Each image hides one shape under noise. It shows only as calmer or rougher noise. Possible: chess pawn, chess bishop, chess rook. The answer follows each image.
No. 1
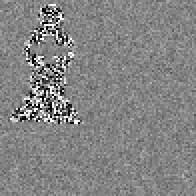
chess bishop
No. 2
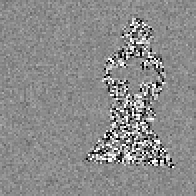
chess bishop
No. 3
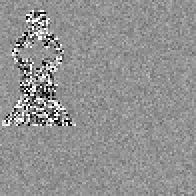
chess bishop
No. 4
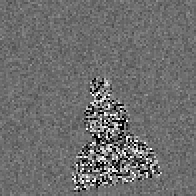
chess pawn
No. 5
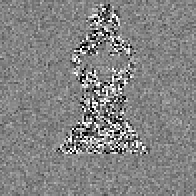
chess bishop
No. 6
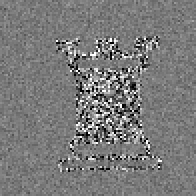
chess rook
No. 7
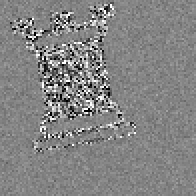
chess rook
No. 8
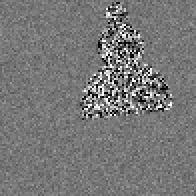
chess pawn
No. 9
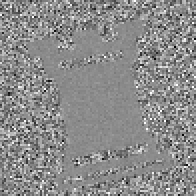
chess rook
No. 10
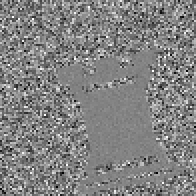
chess rook
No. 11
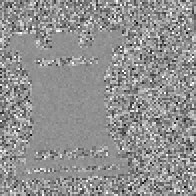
chess rook
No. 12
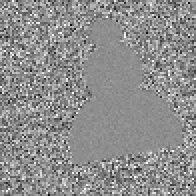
chess pawn
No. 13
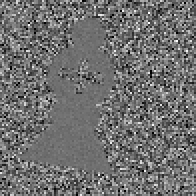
chess bishop
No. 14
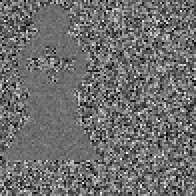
chess bishop
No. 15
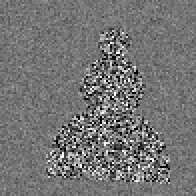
chess pawn
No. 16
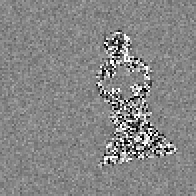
chess bishop
